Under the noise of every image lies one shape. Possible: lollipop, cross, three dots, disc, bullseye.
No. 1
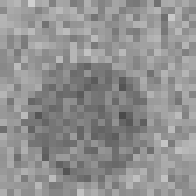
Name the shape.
disc
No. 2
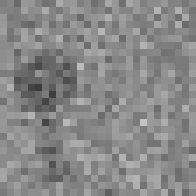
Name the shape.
lollipop
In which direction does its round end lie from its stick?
up
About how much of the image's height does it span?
two thirds
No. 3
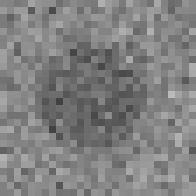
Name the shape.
disc
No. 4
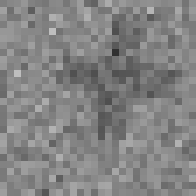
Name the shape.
cross
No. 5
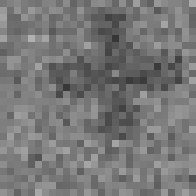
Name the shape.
cross
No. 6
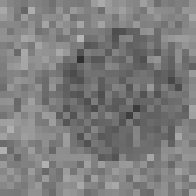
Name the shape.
disc
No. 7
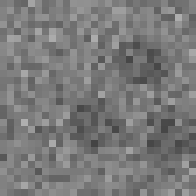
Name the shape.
three dots
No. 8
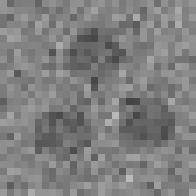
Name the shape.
three dots
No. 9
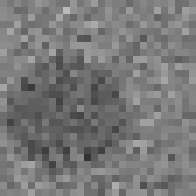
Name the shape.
disc
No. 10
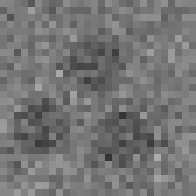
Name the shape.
three dots
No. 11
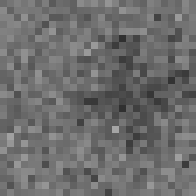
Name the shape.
cross
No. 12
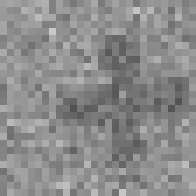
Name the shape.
cross
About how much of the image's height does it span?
two thirds
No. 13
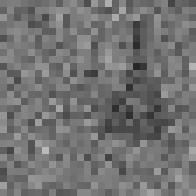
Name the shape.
lollipop
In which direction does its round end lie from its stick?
down
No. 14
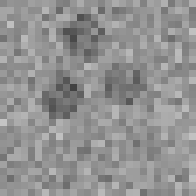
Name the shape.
three dots
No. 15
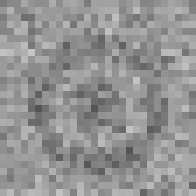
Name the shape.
bullseye
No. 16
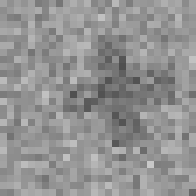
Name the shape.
cross
